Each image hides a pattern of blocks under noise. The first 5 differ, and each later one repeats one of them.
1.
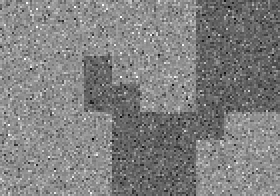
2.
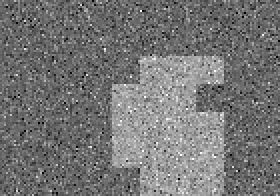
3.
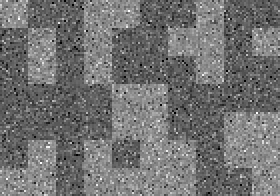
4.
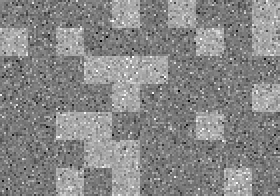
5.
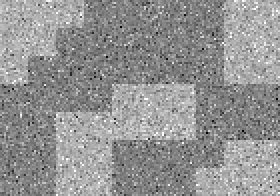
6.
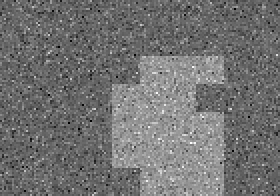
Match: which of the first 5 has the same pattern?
2
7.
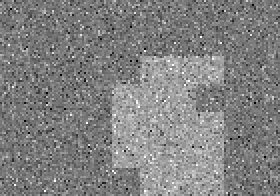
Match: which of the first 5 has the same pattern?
2
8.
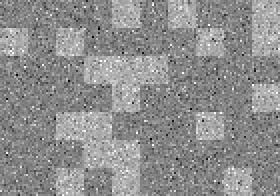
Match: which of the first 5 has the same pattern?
4
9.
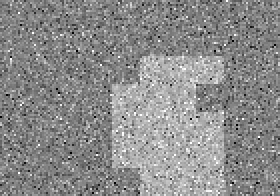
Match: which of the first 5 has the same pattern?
2
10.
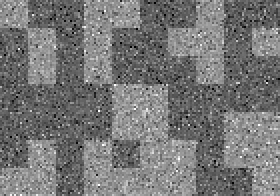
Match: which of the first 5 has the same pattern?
3
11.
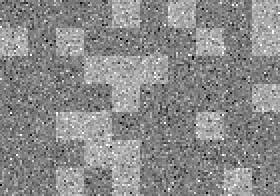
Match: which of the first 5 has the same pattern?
4
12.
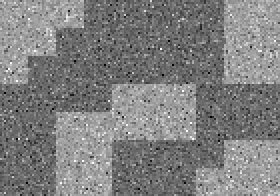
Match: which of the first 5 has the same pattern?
5
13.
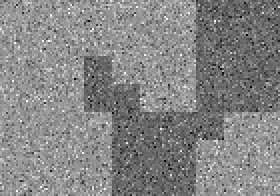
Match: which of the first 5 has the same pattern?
1
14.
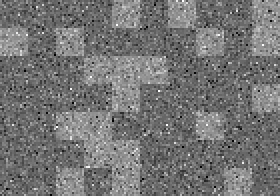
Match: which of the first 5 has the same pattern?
4
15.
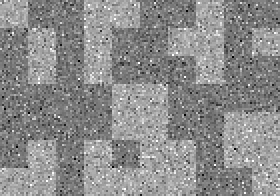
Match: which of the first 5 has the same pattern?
3
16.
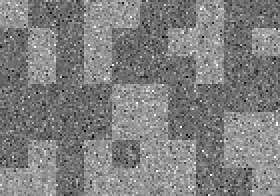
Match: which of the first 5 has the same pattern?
3
